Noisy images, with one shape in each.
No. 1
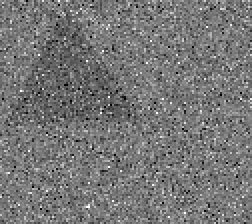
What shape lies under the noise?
triangle
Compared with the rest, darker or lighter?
darker
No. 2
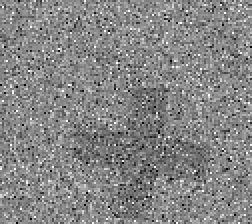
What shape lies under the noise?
cross
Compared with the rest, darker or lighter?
darker
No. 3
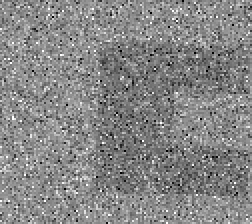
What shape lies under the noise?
square with a notch
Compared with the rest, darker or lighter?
darker
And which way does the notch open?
right
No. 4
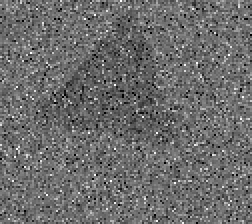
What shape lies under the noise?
triangle
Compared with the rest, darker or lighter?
darker
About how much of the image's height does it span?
two thirds
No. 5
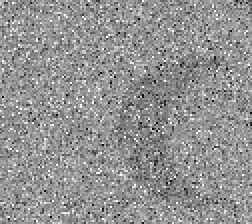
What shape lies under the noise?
crescent
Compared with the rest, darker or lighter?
darker
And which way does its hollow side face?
right
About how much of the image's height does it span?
two thirds
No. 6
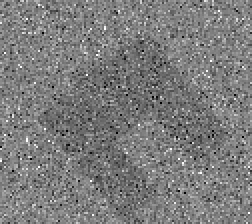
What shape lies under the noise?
square with a notch
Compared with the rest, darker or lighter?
darker
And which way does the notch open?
down and right
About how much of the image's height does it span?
nearly all
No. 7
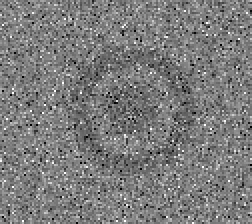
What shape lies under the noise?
bullseye
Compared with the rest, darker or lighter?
darker
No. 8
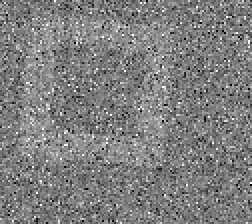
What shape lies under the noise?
square frame
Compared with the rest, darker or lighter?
lighter
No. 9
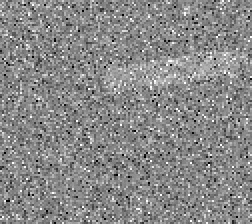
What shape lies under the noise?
bar
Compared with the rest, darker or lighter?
lighter
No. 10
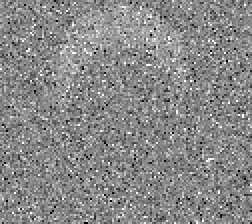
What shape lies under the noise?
crescent
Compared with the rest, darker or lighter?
lighter
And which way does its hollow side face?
down
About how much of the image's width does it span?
half
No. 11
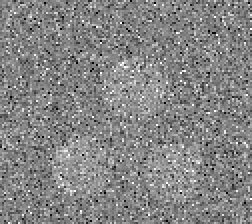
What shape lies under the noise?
three dots
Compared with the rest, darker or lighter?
lighter
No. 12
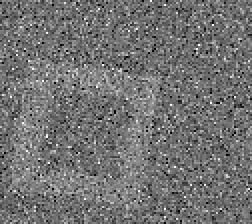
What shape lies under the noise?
square frame
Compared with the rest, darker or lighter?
lighter
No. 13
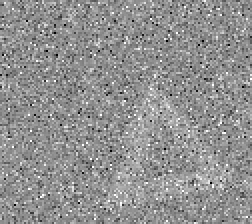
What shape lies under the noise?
triangle frame
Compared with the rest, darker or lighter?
lighter
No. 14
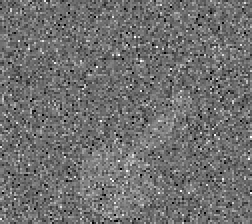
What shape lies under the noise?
lollipop
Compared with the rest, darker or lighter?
lighter
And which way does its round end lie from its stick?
down and left
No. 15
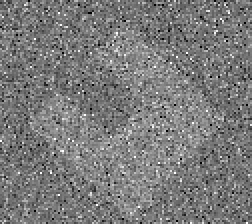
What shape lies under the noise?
square with a notch
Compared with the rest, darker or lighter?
lighter
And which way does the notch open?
up and left
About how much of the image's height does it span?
nearly all
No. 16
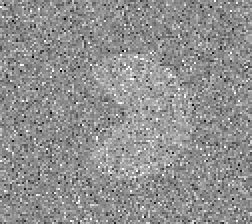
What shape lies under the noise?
disc with a wedge cut out
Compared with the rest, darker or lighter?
lighter
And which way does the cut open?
left
